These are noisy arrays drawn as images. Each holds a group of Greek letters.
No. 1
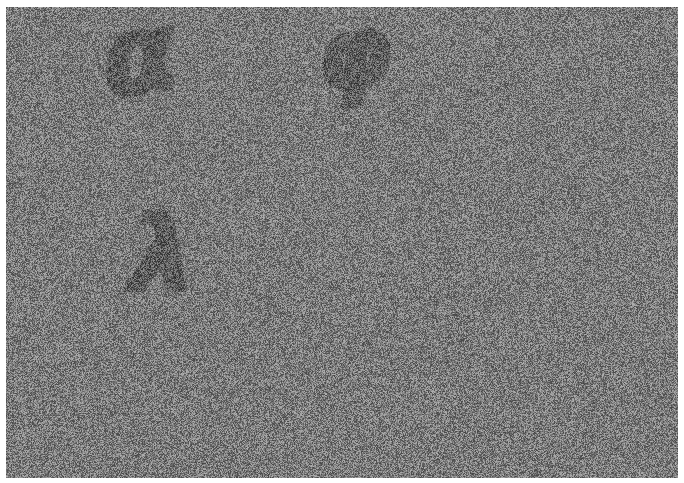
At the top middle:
phi
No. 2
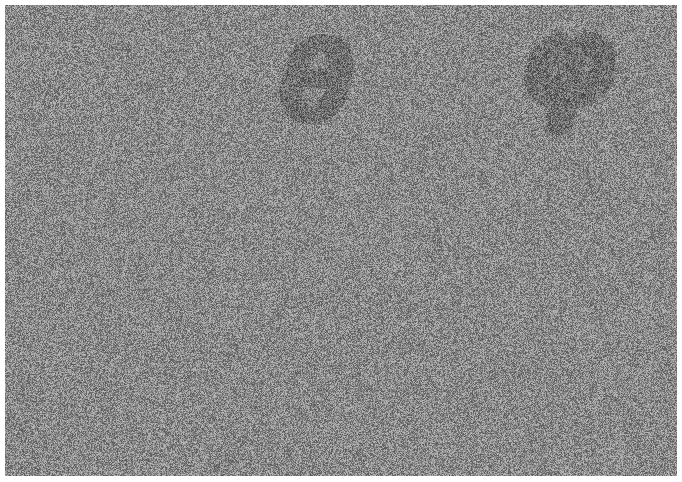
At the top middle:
theta
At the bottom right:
nothing
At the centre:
nothing
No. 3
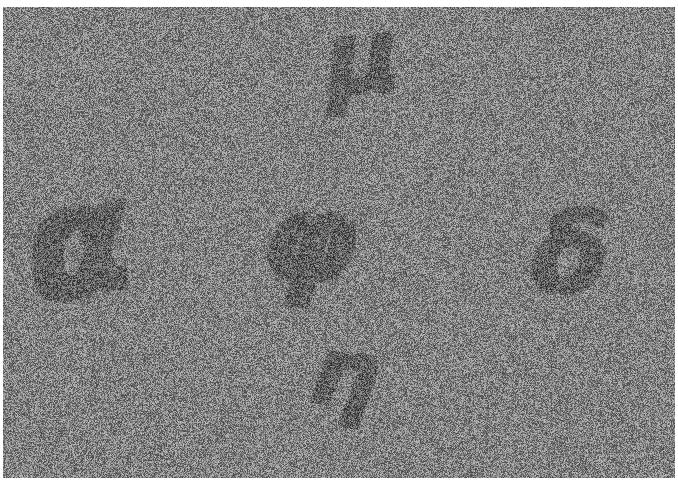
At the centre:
phi
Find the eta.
bottom middle
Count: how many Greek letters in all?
5
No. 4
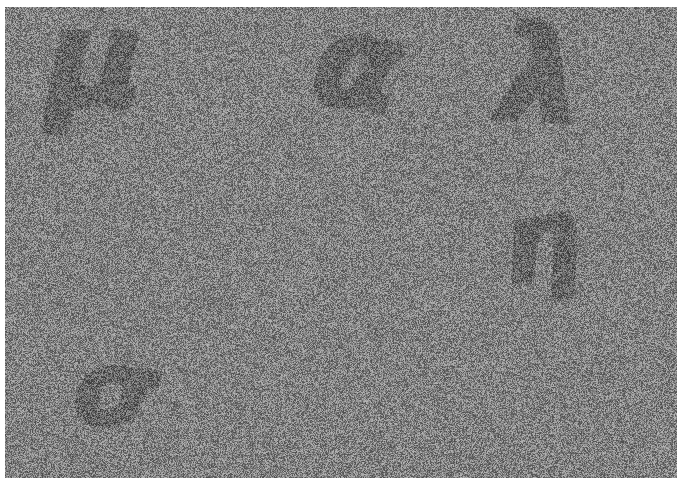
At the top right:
lambda
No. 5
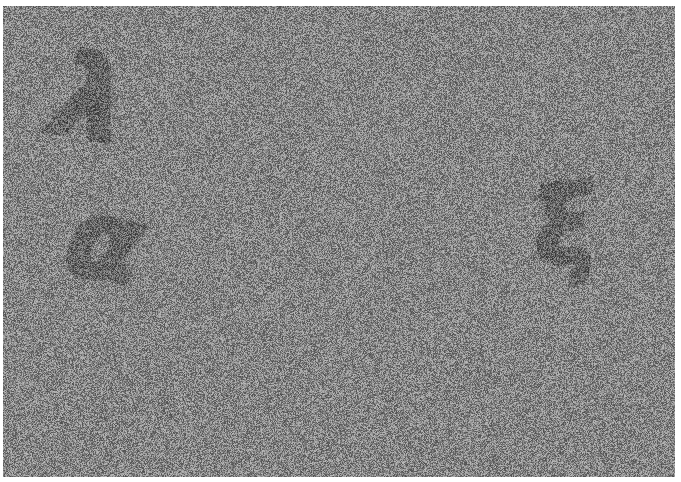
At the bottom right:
nothing
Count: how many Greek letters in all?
3
